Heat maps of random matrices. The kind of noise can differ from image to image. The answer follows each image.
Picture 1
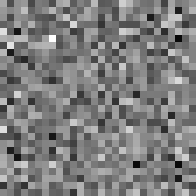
low rank plus noise
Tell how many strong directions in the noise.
three or four
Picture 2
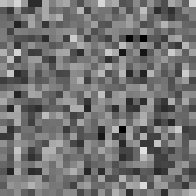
low rank plus noise
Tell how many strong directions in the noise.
three or four
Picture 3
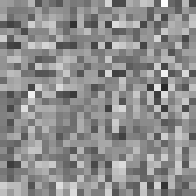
low rank plus noise
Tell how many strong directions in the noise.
two
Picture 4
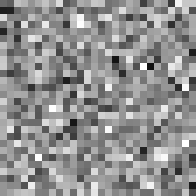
independent entries
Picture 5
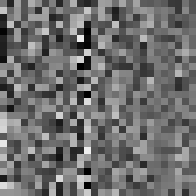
columns of uneven size
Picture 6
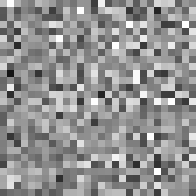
low rank plus noise
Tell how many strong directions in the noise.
three or four
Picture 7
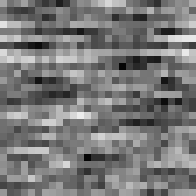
streaked along the rows
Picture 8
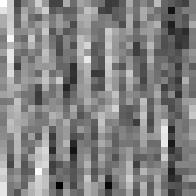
streaked along the columns
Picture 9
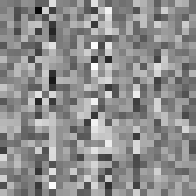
columns of uneven size
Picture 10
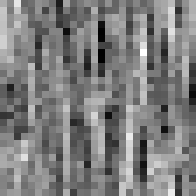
streaked along the columns
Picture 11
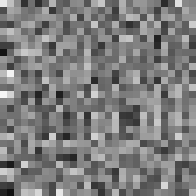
low rank plus noise
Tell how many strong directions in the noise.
two
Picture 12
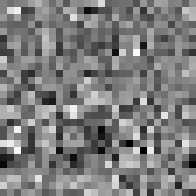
low rank plus noise
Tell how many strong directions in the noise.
two
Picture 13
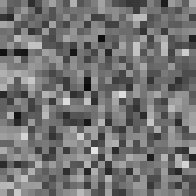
low rank plus noise
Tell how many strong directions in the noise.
three or four
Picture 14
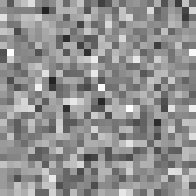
low rank plus noise
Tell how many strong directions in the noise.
five to eight
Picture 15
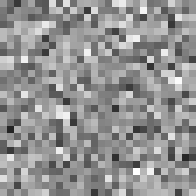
independent entries
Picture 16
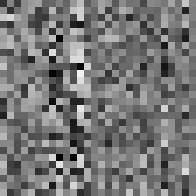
columns of uneven size
